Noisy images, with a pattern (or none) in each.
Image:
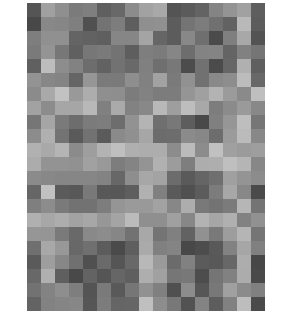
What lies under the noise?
bands of rows crossing bands of columns
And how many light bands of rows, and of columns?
3 and 3
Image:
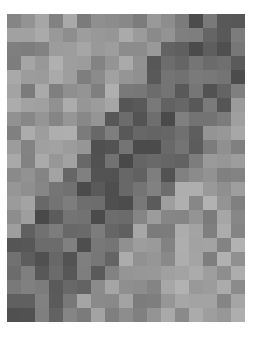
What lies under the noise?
a diagonal band
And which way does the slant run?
bottom left to top right
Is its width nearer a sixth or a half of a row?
a half
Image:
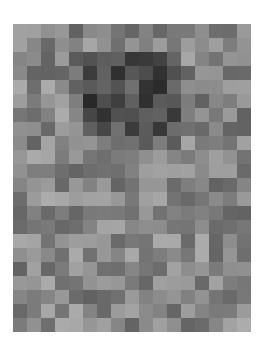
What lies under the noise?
one block
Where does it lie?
top middle
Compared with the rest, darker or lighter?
darker
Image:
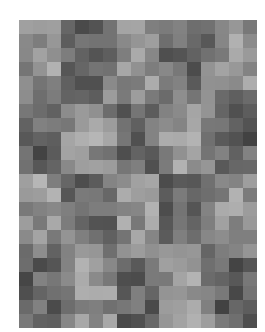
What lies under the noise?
a checkerboard
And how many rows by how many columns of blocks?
4 by 5
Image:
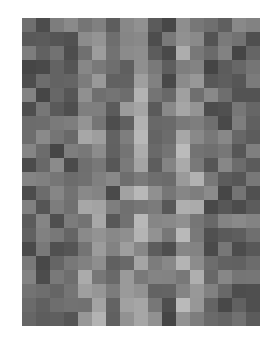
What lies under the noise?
bands of columns
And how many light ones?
3
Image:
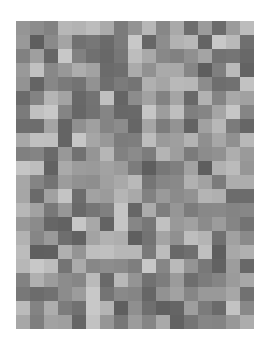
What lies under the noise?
only noise
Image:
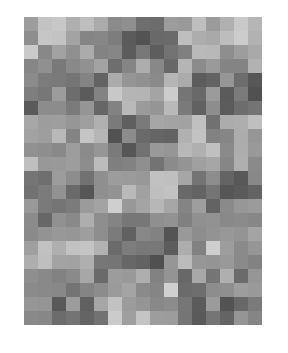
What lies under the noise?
a checkerboard
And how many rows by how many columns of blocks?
6 by 3
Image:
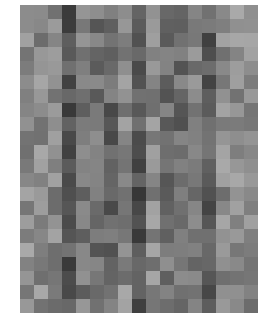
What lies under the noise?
bands of columns
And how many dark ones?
5
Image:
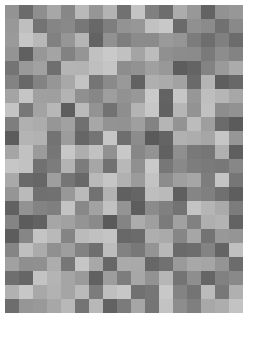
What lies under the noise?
only noise
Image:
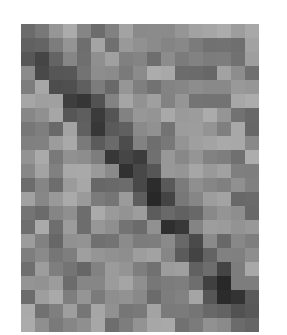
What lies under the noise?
a diagonal band
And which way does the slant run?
top left to bottom right
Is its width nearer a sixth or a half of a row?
a sixth
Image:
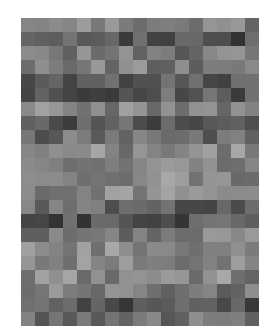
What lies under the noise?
bands of rows
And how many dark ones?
5
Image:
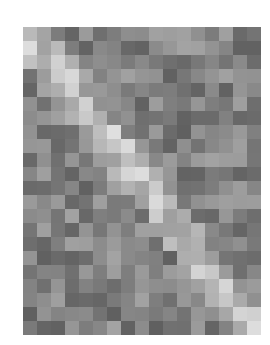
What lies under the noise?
a diagonal band
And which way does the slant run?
top left to bottom right
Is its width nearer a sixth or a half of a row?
a sixth
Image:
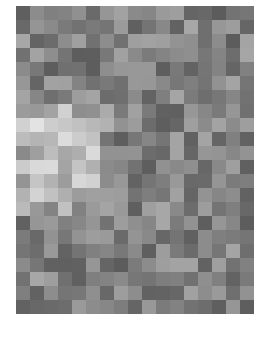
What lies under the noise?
one block
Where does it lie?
middle left
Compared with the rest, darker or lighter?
lighter
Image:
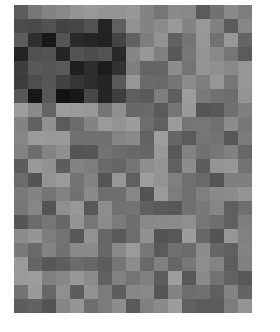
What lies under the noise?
one block
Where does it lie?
top left
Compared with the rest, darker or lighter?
darker
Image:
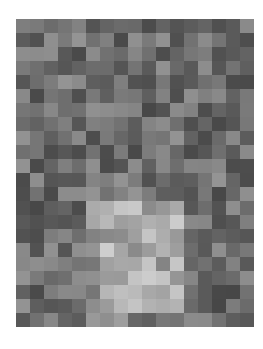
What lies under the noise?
one block
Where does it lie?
bottom middle
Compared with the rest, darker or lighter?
lighter
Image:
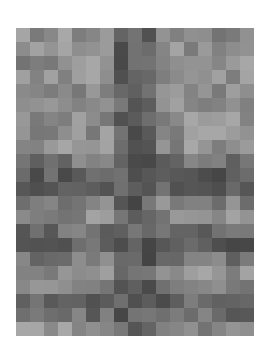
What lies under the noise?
bands of rows crossing bands of columns
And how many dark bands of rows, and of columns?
3 and 1
